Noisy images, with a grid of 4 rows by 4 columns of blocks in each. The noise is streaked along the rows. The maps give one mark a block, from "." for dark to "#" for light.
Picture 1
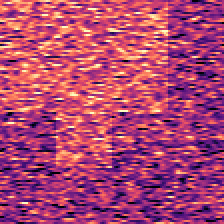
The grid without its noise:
# # # .
# # # .
. # . .
. . . .
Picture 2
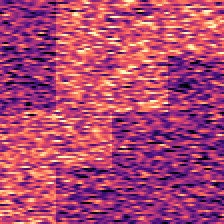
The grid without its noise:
. # # #
. # # .
# # . .
# . . .
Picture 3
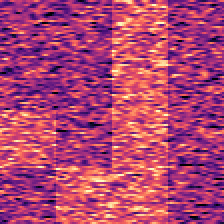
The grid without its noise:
. . # .
. . # .
# . # .
. # # .
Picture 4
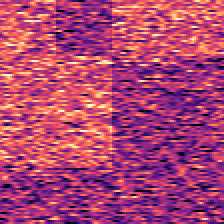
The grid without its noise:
# . # #
# # . .
# # . .
. . . .
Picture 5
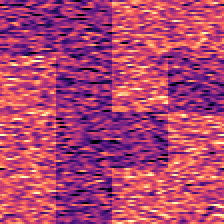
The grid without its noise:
. . # #
# . # .
# . . #
# . # #
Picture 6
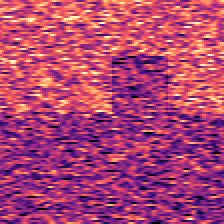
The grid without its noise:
# # # #
# # . #
. . . .
. . . .
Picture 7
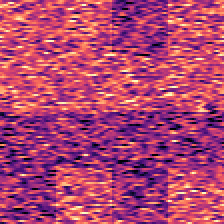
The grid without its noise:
# # . #
# # # #
. . . .
. # . #
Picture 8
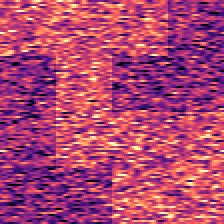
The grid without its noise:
# # # .
. # . .
. # # #
. . # #
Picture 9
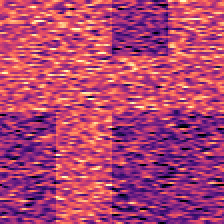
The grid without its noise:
# # . #
# # # #
. # . .
. # . .
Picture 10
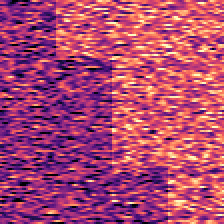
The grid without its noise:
. # # #
. . # #
. . # #
. . . #
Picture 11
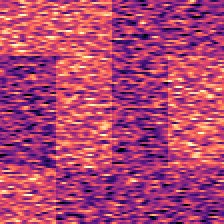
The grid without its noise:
# # . .
. # . #
. # . #
# . . .
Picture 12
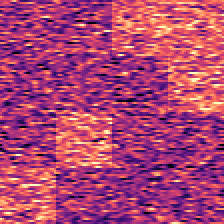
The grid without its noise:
. . # #
. . . #
. # . .
# . . .
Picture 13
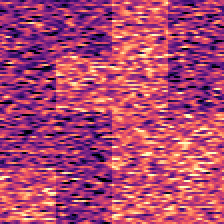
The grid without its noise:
. . # .
. # # .
. . # #
# . # #
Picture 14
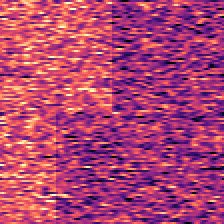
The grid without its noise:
# # . .
# # . .
# . . .
# . . .
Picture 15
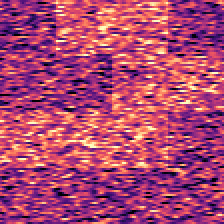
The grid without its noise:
. # # .
. . # #
# # # .
. . . .
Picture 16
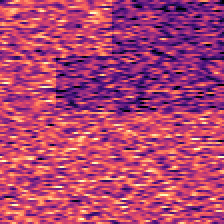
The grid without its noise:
# # . .
# . . .
# # # #
# # # #
